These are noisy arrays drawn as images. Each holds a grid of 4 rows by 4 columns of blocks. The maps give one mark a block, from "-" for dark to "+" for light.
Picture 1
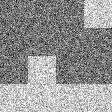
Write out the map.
---+
----
-+--
++++
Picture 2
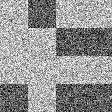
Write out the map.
+-++
++--
++++
-+--
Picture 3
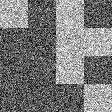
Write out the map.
+-+-
--++
--+-
---+
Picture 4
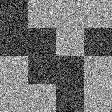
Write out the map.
-+++
--+-
+--+
++-+
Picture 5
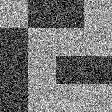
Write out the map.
+--+
-+++
-+--
-+++
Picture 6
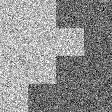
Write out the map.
++--
+++-
++--
+---
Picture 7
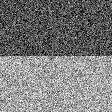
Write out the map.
----
----
++++
++++
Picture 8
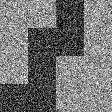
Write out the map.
++-+
+--+
+-++
--++
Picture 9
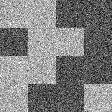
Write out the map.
++--
-++-
++--
+--+
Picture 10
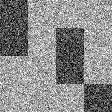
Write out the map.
-+++
-+-+
++-+
+++-
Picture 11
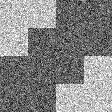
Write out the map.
++--
+---
---+
--++
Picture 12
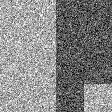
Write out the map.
++--
++--
++--
++-+
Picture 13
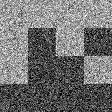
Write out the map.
++++
+-+-
+--+
----
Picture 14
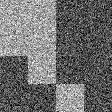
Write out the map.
++--
++--
-+--
--+-
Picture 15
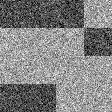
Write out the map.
---+
+++-
++++
--++
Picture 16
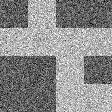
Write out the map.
-+--
++++
--+-
--++
